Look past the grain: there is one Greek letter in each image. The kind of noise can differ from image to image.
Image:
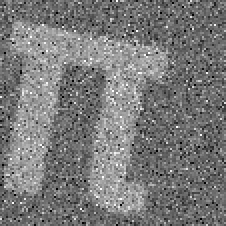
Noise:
heavy tails
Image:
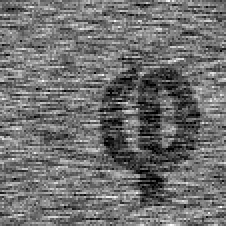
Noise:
streaked along the rows
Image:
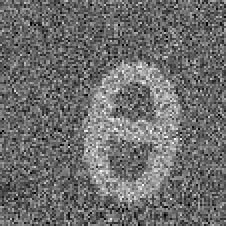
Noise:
low rank plus noise
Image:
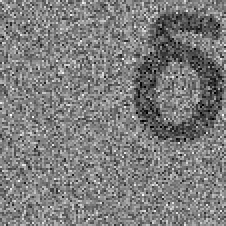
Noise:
independent entries
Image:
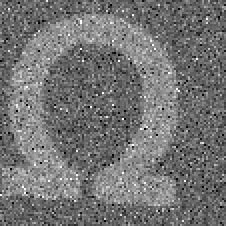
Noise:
heavy tails
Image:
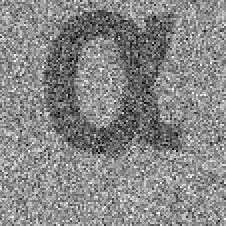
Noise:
independent entries
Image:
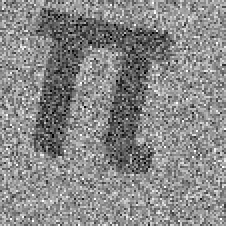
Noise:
independent entries
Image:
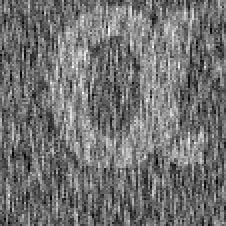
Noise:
streaked along the columns
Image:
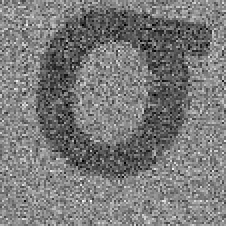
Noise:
low rank plus noise
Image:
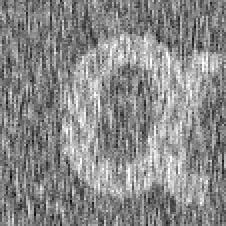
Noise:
streaked along the columns
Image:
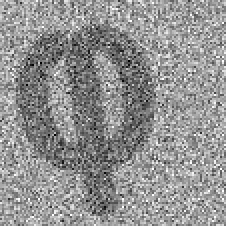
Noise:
low rank plus noise
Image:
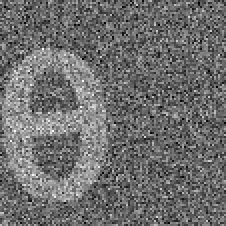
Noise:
independent entries
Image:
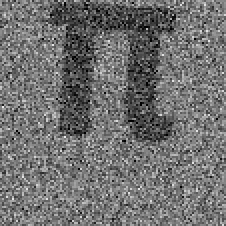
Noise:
independent entries
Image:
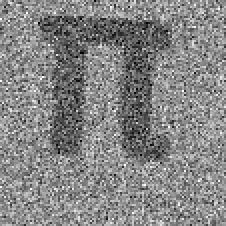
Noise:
independent entries
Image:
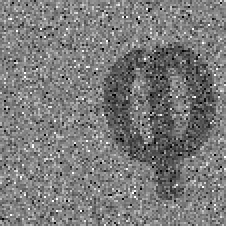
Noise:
heavy tails
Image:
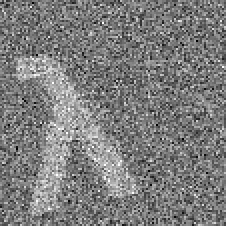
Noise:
independent entries
